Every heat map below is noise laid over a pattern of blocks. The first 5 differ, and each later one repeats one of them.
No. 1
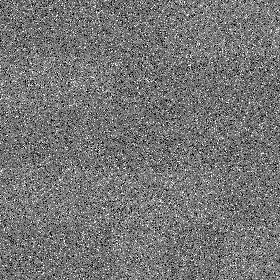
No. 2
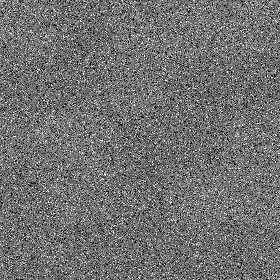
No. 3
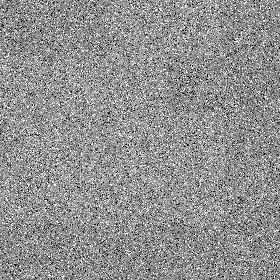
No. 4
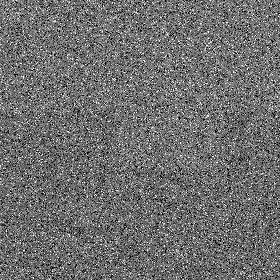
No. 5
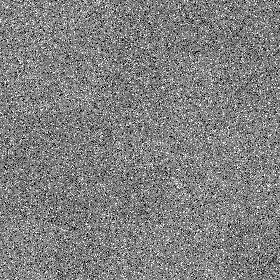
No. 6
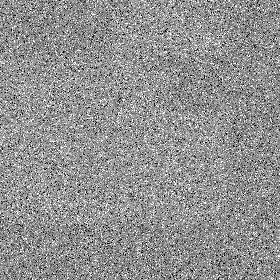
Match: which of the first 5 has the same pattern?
3
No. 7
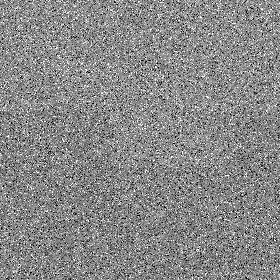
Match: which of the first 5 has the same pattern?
4
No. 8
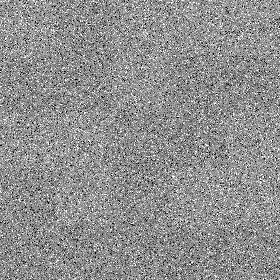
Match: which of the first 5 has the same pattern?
2
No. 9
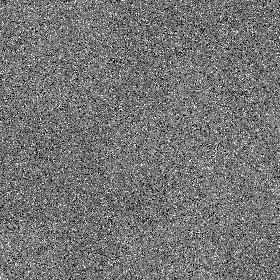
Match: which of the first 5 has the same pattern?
5
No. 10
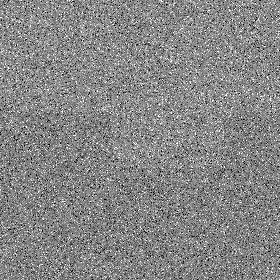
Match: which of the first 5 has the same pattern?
4
